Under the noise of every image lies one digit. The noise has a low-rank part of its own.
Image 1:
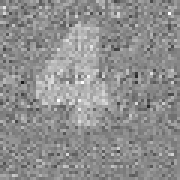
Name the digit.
4
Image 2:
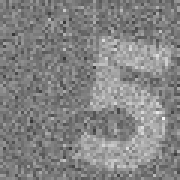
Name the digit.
5
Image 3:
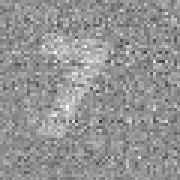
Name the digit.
7
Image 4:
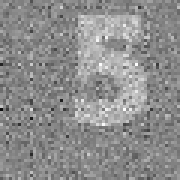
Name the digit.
5
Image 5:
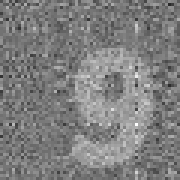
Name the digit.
9
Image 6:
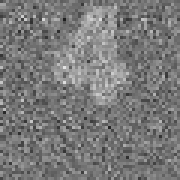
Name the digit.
4
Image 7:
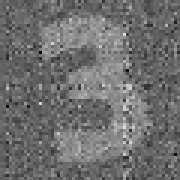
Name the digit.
3
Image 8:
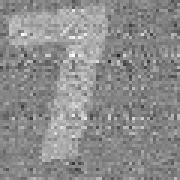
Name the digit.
7
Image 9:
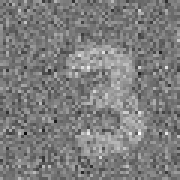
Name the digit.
3
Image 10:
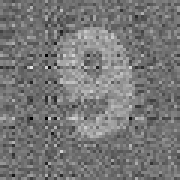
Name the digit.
9
